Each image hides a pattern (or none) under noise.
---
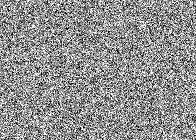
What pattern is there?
only noise
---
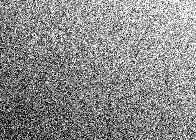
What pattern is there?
a smooth slope
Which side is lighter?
top right
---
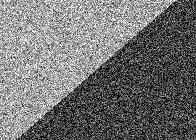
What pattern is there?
a sharp edge
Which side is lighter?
top left
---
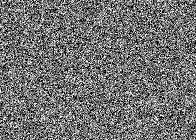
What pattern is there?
only noise
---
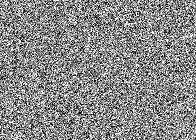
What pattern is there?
only noise
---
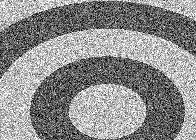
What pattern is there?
rings round one point
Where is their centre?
bottom middle
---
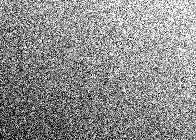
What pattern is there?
a smooth slope
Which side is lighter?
top right
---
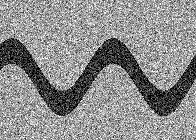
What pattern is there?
a wavy band
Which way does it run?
left to right
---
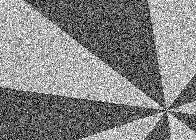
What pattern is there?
spokes from one point
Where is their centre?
bottom right
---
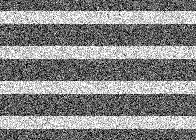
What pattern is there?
horizontal stripes
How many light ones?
4
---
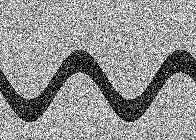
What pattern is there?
a wavy band
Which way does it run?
left to right
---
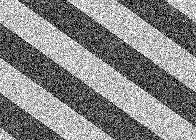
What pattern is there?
diagonal stripes
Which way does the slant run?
top left to bottom right
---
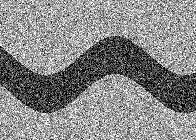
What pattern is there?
a wavy band
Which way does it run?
left to right
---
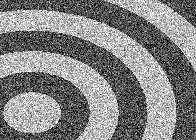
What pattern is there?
rings round one point
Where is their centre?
bottom left
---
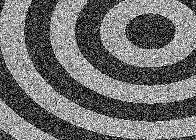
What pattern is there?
rings round one point
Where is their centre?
top right
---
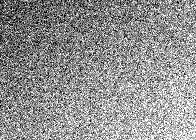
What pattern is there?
a smooth slope
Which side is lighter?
bottom right
